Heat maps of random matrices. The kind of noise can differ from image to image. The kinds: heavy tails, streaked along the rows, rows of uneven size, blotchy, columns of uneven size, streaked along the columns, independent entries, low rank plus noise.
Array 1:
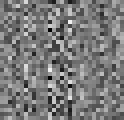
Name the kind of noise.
columns of uneven size
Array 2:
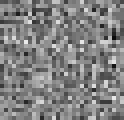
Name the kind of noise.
low rank plus noise
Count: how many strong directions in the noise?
five to eight
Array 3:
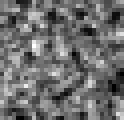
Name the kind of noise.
blotchy
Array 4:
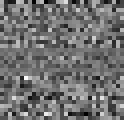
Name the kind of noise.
rows of uneven size
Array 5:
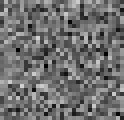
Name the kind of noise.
independent entries
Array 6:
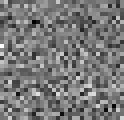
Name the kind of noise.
low rank plus noise
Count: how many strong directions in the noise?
five to eight
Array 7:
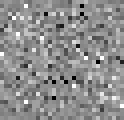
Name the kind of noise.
heavy tails
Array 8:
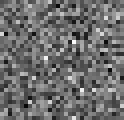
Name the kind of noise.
independent entries
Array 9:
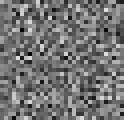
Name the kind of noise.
low rank plus noise
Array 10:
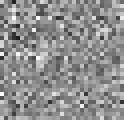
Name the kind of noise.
low rank plus noise
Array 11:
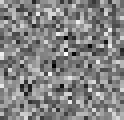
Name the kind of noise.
independent entries
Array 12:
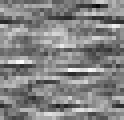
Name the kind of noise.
streaked along the rows
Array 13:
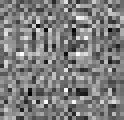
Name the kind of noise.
low rank plus noise
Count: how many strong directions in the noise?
two
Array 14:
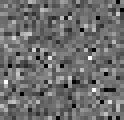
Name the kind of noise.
heavy tails
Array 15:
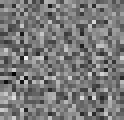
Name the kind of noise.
low rank plus noise
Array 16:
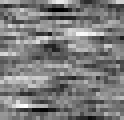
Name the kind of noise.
streaked along the rows
